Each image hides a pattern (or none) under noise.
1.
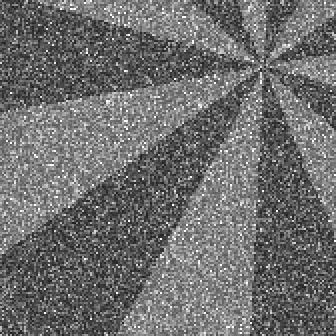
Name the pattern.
spokes from one point
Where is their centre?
top right
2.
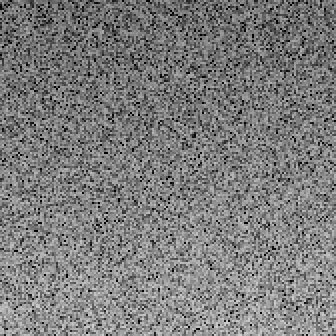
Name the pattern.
a smooth slope
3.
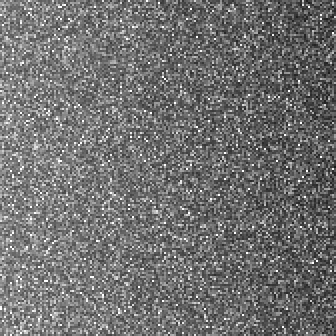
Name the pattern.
a smooth slope
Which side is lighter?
left
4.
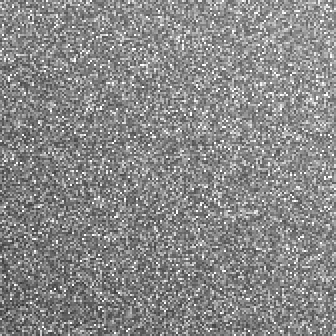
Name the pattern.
a smooth slope
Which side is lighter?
top right
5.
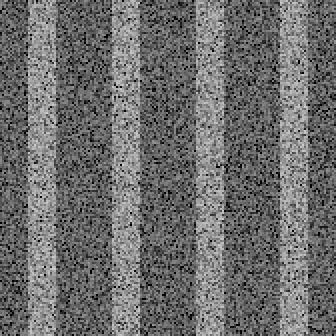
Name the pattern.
vertical stripes
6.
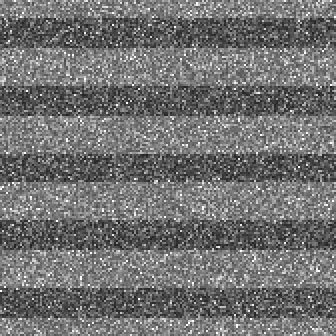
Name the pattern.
horizontal stripes
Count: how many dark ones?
5
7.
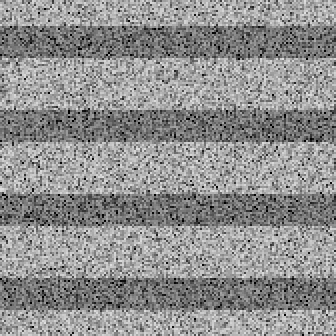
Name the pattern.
horizontal stripes
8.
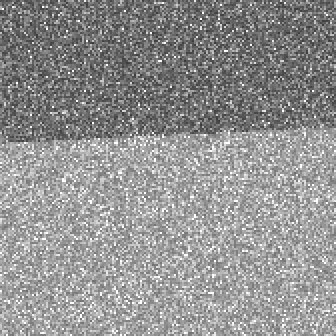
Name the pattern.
a sharp edge
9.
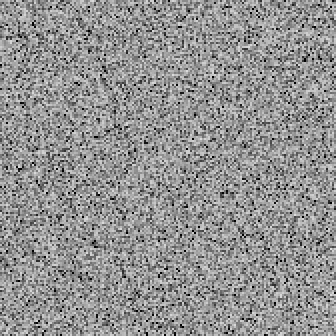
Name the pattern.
only noise
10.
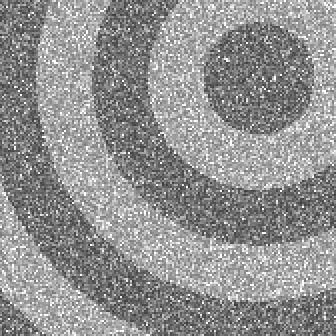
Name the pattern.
rings round one point
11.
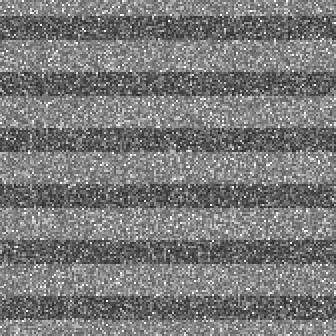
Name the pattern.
horizontal stripes
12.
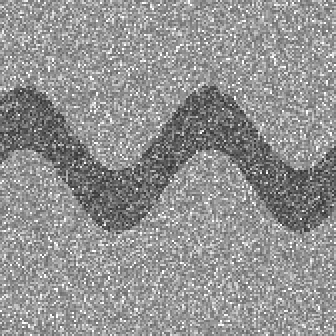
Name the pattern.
a wavy band
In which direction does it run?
left to right
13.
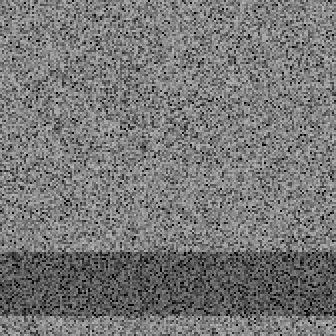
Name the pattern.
one horizontal stripe
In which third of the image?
bottom
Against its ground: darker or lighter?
darker
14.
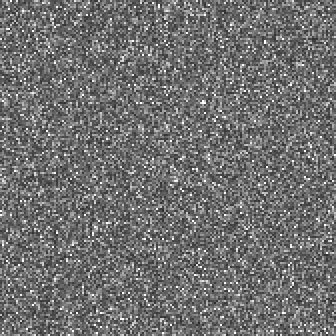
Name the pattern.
only noise
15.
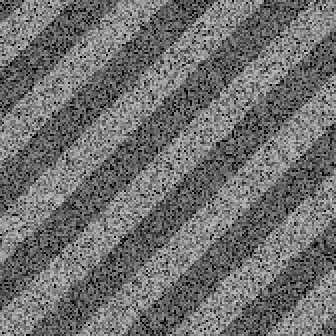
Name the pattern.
diagonal stripes
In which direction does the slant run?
bottom left to top right
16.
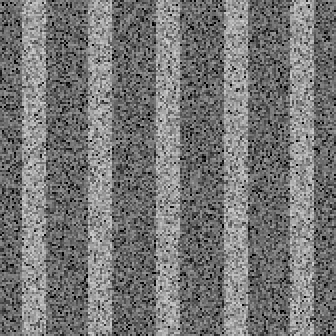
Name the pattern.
vertical stripes
